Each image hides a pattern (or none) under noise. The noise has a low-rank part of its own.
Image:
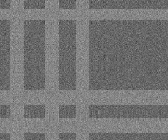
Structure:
bands of rows crossing bands of columns
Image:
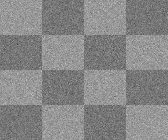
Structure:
a checkerboard
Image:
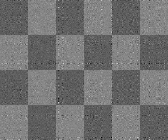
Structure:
a checkerboard
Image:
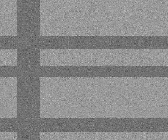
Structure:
bands of rows crossing bands of columns
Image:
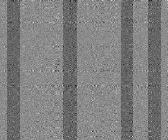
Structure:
bands of columns
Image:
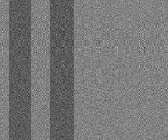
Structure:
bands of columns
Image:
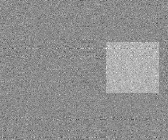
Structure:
one block
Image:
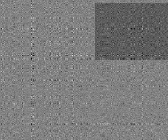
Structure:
one block
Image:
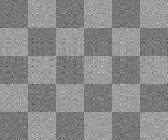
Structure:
a checkerboard
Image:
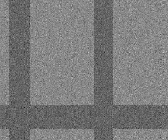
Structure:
bands of rows crossing bands of columns
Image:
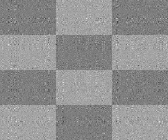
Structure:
a checkerboard
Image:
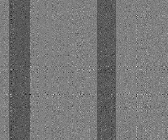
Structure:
bands of columns
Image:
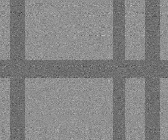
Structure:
bands of rows crossing bands of columns
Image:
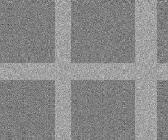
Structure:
bands of rows crossing bands of columns
